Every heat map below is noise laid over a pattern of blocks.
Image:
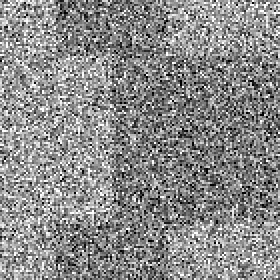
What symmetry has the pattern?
top and bottom mirror each other
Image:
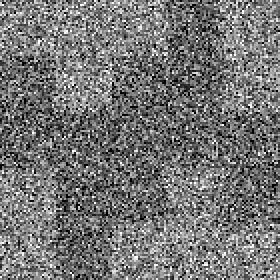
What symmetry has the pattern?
the same after a half turn
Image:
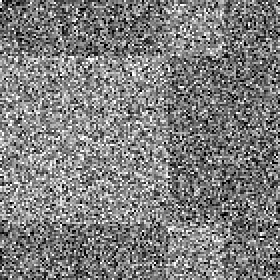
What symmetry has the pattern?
top and bottom mirror each other
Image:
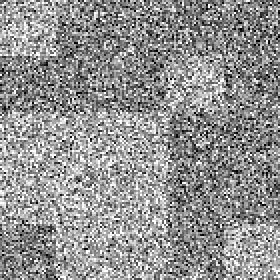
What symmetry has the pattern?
mirrored about the diagonal from the bottom left
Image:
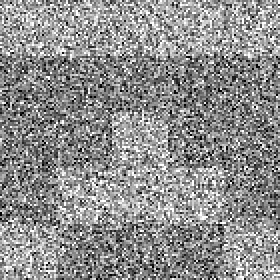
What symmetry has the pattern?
left and right mirror each other
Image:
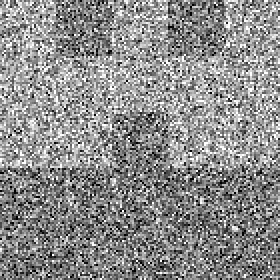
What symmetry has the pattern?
left and right mirror each other
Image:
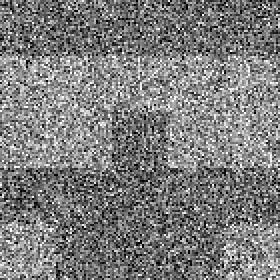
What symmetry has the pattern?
left and right mirror each other
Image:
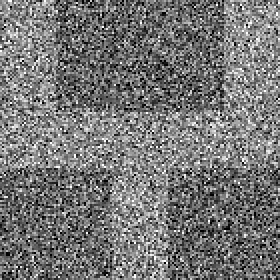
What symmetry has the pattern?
left and right mirror each other
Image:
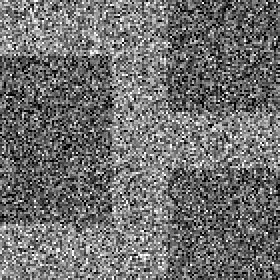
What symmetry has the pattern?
top and bottom mirror each other
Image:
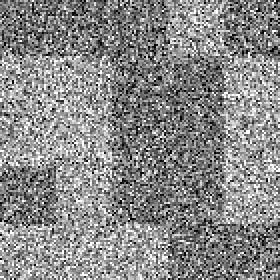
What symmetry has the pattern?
no symmetry
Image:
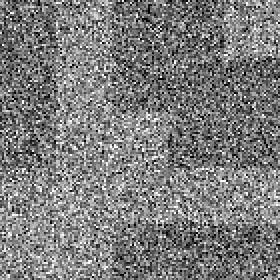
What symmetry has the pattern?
mirrored about the diagonal from the bottom left
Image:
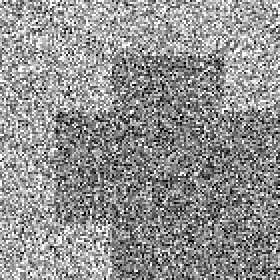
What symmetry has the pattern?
mirrored about the diagonal from the top left
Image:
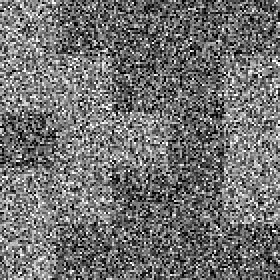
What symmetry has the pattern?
top and bottom mirror each other
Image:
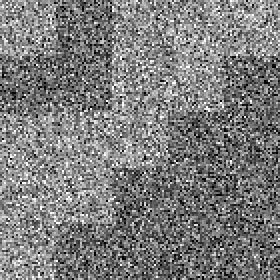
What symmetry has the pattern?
mirrored about the diagonal from the top left
